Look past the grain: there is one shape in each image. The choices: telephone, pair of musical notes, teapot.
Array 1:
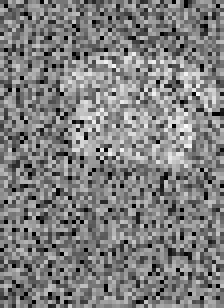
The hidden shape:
telephone
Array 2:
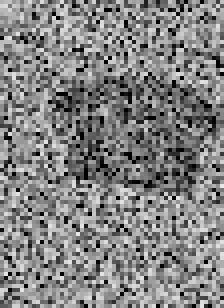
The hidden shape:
telephone
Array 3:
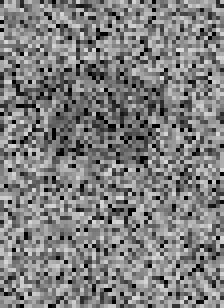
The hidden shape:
telephone
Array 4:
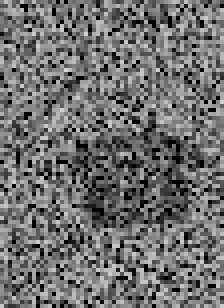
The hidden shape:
telephone
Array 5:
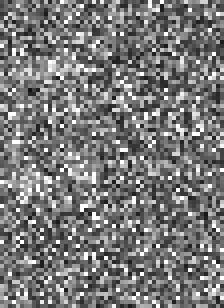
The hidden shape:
pair of musical notes
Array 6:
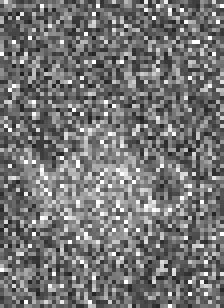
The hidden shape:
teapot
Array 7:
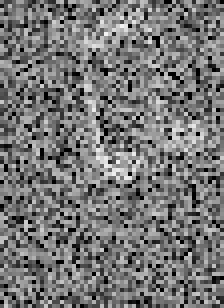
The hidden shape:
pair of musical notes
